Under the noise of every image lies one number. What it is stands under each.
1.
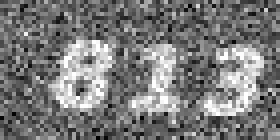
813
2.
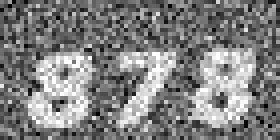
878
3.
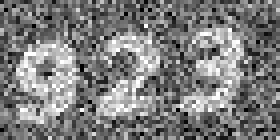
923
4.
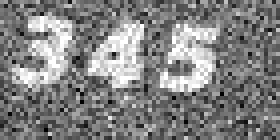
345
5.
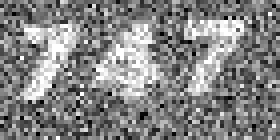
747
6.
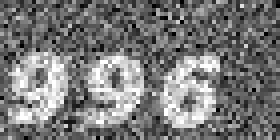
996
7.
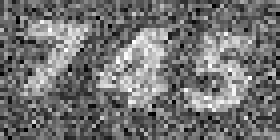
745
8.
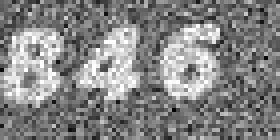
846
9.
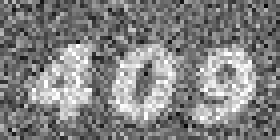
409
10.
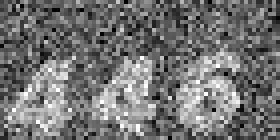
446
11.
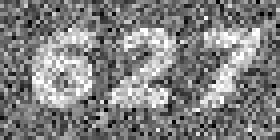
627
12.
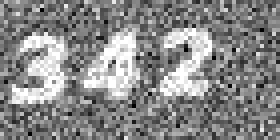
342
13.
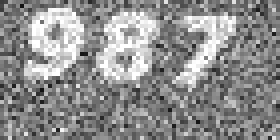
987
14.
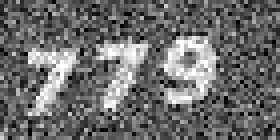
779
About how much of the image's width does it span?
two thirds
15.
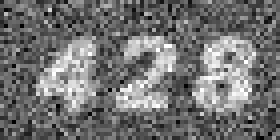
428
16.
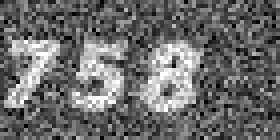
758
